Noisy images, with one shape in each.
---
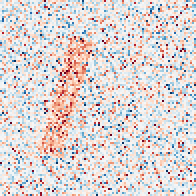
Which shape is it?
bar
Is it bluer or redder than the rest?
redder
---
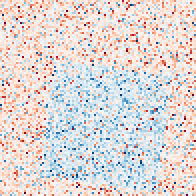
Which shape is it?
square
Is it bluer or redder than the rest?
bluer
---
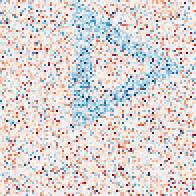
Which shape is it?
triangle frame
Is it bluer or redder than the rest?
bluer
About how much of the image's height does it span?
two thirds
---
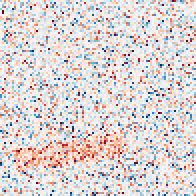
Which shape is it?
bar
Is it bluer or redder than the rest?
redder
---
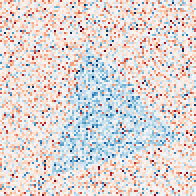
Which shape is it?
triangle
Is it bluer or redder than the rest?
bluer
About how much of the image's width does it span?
two thirds
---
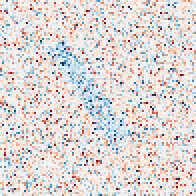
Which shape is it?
bar
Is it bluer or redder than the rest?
bluer
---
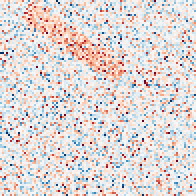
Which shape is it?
bar
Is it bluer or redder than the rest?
redder
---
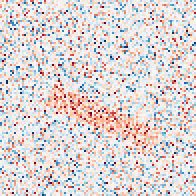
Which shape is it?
bar
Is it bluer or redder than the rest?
redder
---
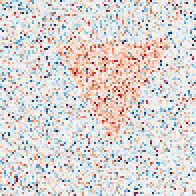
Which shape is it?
triangle
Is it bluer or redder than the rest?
redder
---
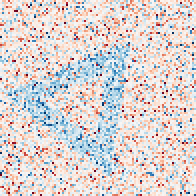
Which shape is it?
triangle frame
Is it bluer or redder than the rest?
bluer
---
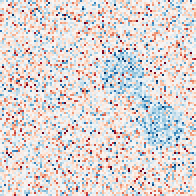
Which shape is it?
dumbbell
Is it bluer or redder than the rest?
bluer
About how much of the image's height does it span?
half
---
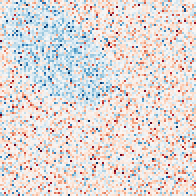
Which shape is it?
ellipse
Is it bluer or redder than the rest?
bluer
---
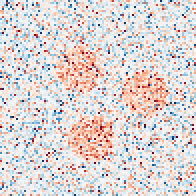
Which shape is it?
three dots
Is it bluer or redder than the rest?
redder
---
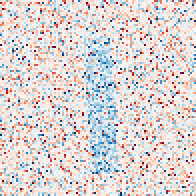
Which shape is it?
bar
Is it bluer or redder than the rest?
bluer
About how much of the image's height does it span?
two thirds
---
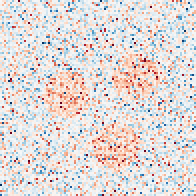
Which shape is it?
three dots
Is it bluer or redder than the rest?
redder
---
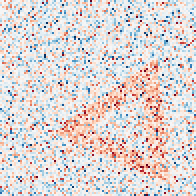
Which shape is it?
triangle frame
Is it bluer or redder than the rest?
redder
